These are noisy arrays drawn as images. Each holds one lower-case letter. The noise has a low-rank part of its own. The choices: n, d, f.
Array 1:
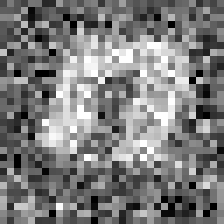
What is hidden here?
light n
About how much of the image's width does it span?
two thirds
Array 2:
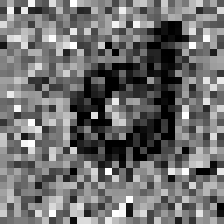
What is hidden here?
dark d
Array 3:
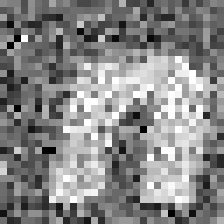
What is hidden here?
light n
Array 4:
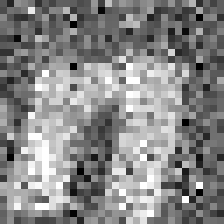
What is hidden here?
light n
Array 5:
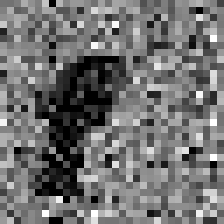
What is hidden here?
dark f
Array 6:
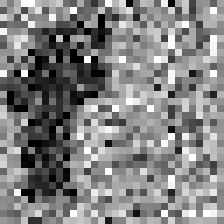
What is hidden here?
dark f
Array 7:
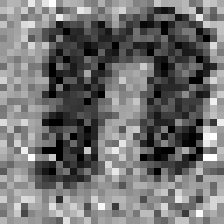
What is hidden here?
dark n
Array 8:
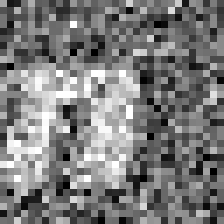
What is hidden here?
light n
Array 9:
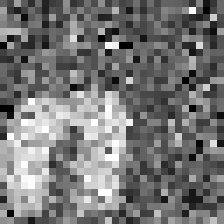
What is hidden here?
light n
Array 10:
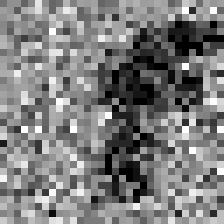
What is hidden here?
dark f
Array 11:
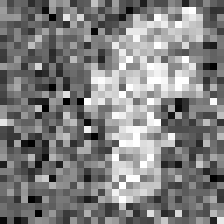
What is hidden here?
light f
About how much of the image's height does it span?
nearly all
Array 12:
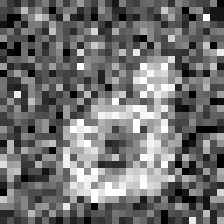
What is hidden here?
light d
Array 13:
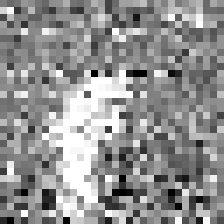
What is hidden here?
light f
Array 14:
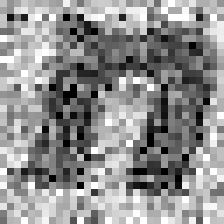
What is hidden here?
dark n
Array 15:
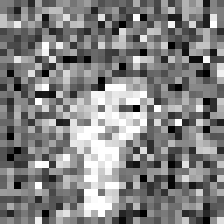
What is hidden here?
light f
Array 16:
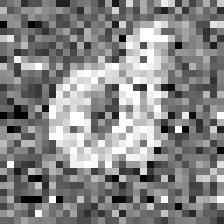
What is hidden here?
light d
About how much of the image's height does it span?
two thirds
